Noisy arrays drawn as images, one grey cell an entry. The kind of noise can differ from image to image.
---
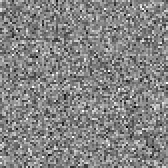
independent entries
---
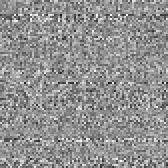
rows of uneven size
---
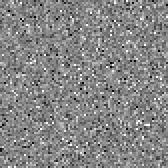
heavy tails
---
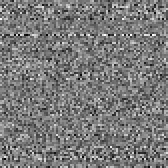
rows of uneven size
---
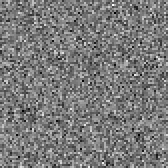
independent entries
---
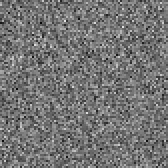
independent entries
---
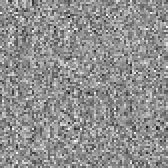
low rank plus noise
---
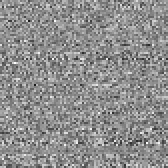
rows of uneven size
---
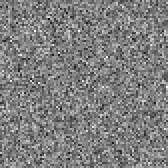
independent entries
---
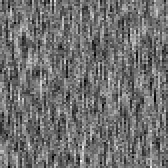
streaked along the columns
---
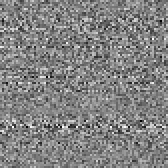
rows of uneven size
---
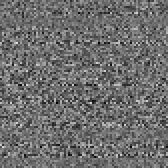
rows of uneven size
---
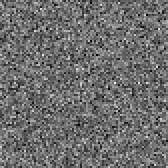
independent entries
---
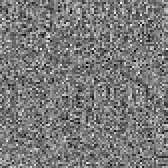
low rank plus noise
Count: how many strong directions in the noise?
two
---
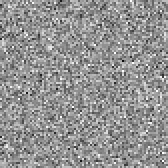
independent entries
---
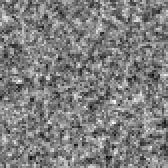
blotchy
